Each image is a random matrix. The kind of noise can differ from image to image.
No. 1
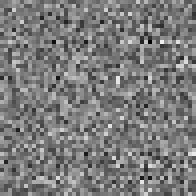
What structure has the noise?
low rank plus noise
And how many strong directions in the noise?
one
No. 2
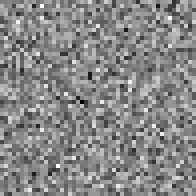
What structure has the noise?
independent entries
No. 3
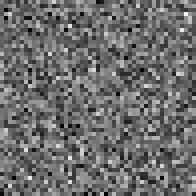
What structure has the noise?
independent entries
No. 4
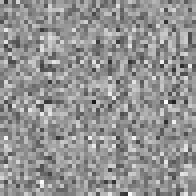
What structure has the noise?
low rank plus noise
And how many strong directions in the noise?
three or four
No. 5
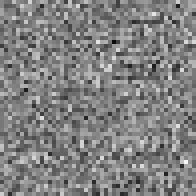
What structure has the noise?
low rank plus noise
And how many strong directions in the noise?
one
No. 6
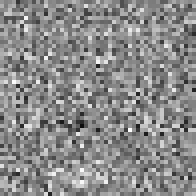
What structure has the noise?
low rank plus noise
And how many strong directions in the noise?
five to eight
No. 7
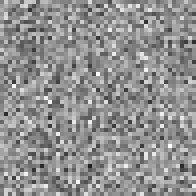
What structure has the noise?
low rank plus noise
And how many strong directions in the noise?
three or four
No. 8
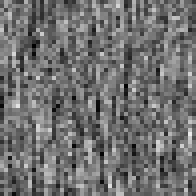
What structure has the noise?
streaked along the columns
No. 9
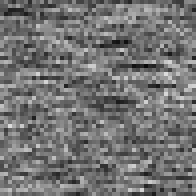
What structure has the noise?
streaked along the rows
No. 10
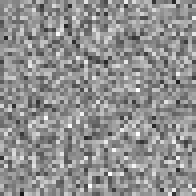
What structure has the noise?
low rank plus noise
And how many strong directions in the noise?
three or four
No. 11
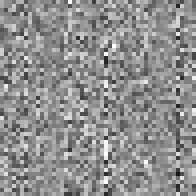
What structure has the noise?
columns of uneven size
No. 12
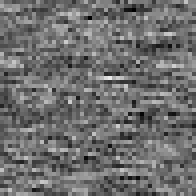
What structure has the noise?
streaked along the rows
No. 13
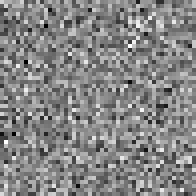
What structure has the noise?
low rank plus noise
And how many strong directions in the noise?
five to eight
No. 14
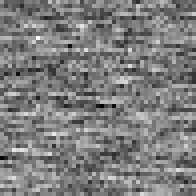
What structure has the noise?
streaked along the rows
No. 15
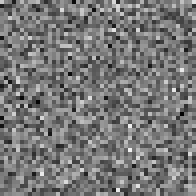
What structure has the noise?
independent entries
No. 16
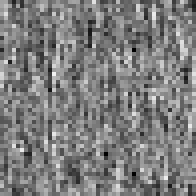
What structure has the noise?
streaked along the columns
